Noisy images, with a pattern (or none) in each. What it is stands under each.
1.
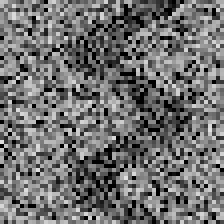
a wavy band
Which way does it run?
top to bottom
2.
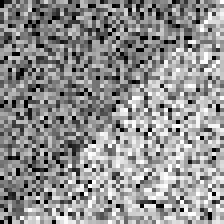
a sharp edge
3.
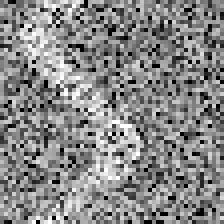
a wavy band
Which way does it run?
top to bottom
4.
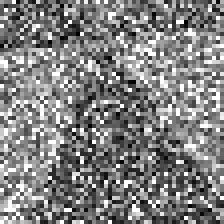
spokes from one point
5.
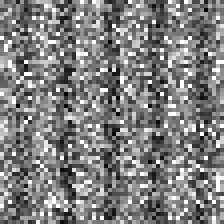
vertical stripes
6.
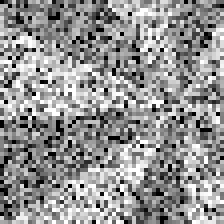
spokes from one point
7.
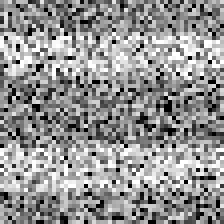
horizontal stripes
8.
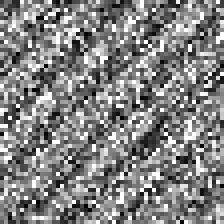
diagonal stripes
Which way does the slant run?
bottom left to top right
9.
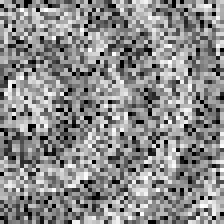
rings round one point
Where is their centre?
middle left
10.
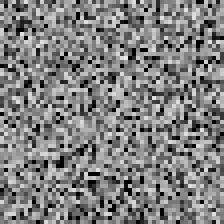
only noise
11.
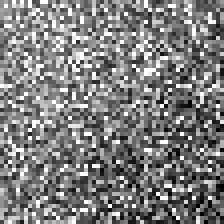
a smooth slope
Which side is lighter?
top left
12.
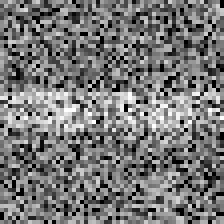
one horizontal stripe
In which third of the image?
middle
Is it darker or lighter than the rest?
lighter
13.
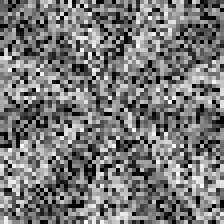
spokes from one point
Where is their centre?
centre
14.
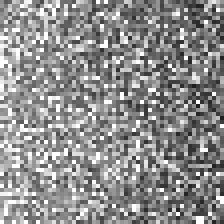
a smooth slope
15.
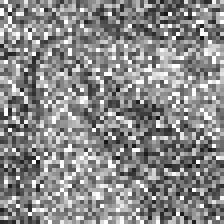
spokes from one point
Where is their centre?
top left
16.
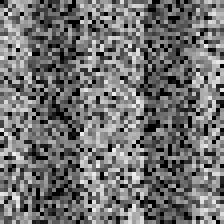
vertical stripes
